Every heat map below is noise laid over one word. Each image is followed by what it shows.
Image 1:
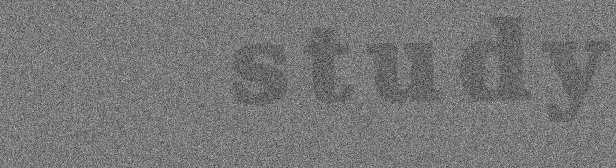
study
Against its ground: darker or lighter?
darker
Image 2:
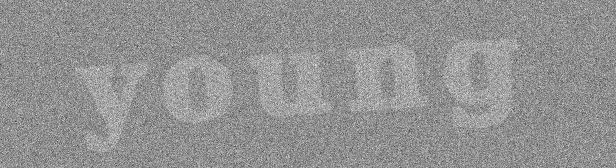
young
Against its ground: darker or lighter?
lighter
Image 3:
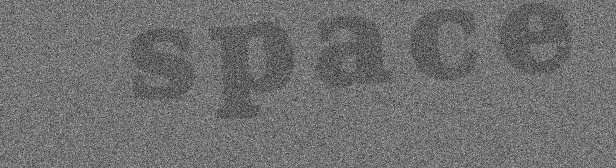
space
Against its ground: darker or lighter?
darker
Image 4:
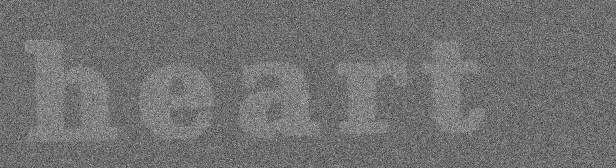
heart
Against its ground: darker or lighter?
lighter
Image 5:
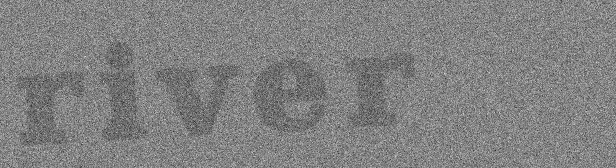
river
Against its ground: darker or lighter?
darker
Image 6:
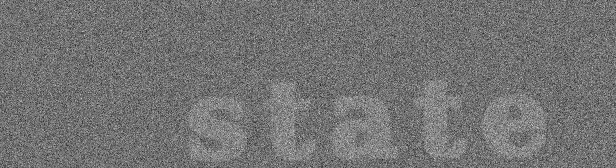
state
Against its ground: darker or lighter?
lighter
